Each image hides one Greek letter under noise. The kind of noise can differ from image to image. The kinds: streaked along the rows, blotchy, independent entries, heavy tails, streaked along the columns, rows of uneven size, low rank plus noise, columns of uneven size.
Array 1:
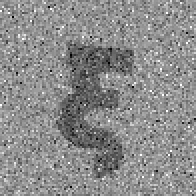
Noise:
heavy tails
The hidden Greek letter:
xi
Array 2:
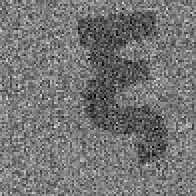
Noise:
low rank plus noise
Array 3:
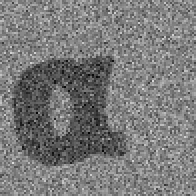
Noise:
independent entries
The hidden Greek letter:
alpha
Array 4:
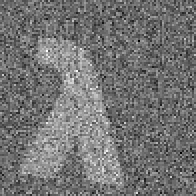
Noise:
low rank plus noise
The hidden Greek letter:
lambda
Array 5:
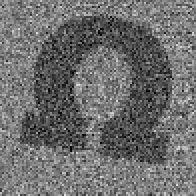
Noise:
low rank plus noise
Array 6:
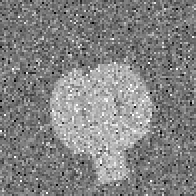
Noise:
heavy tails
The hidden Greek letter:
phi
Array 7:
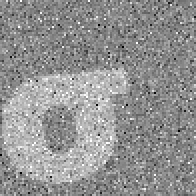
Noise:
heavy tails
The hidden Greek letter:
sigma
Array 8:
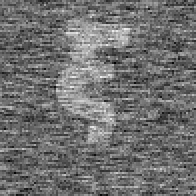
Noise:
streaked along the rows
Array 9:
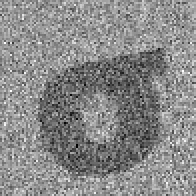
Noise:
low rank plus noise
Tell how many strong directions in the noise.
five to eight
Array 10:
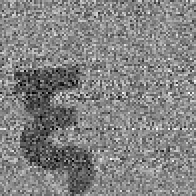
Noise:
rows of uneven size
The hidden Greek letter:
xi
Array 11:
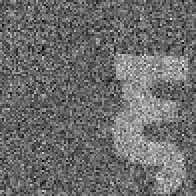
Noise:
low rank plus noise
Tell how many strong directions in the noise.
two
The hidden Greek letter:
xi
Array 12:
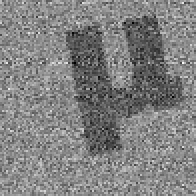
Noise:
rows of uneven size
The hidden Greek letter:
mu
